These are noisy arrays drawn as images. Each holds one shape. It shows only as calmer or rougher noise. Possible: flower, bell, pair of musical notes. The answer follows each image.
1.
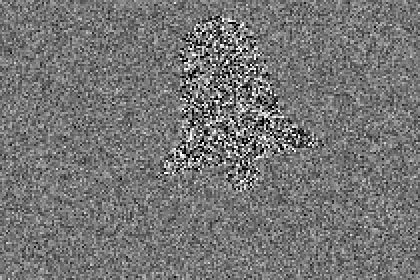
bell
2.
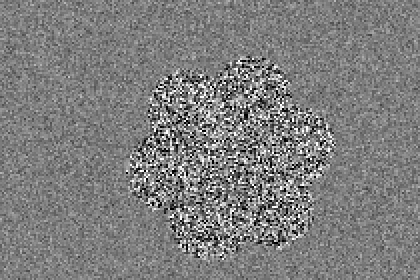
flower
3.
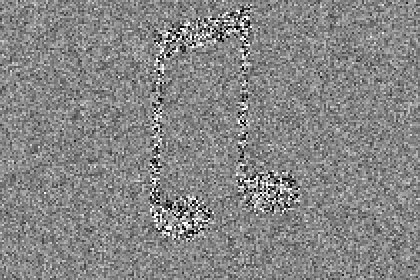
pair of musical notes
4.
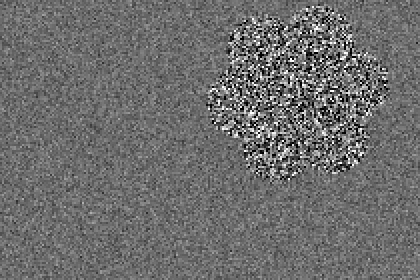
flower
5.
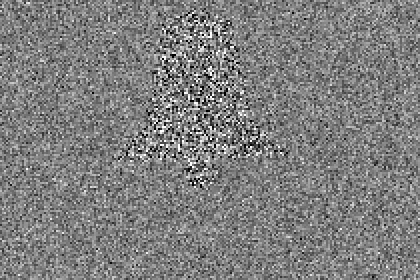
bell
